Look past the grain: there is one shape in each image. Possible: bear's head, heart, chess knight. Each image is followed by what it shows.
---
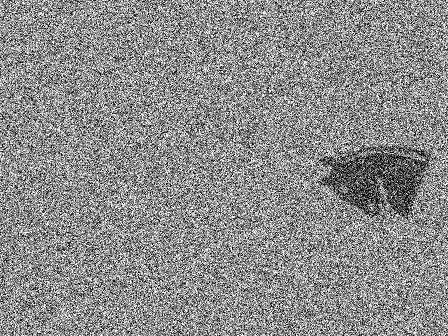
chess knight
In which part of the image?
middle right
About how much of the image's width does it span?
a quarter
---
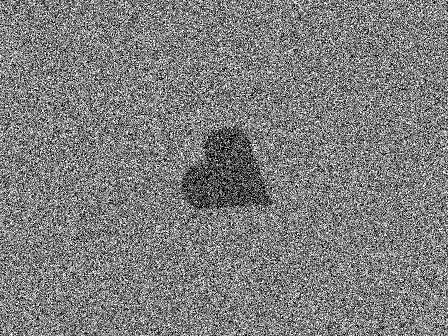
heart
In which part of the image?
centre
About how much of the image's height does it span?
a quarter
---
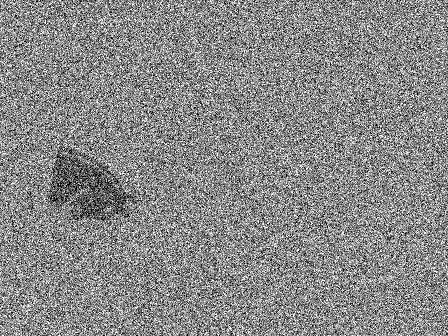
chess knight
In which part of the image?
middle left
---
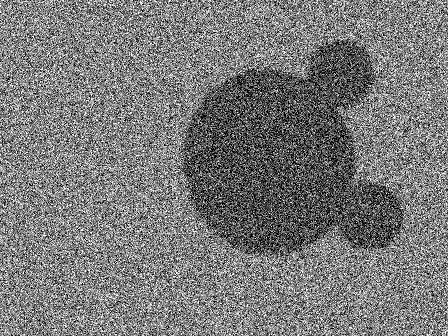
bear's head
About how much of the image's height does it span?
two thirds
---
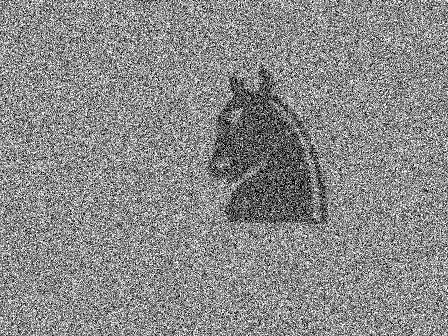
chess knight
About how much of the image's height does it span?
half
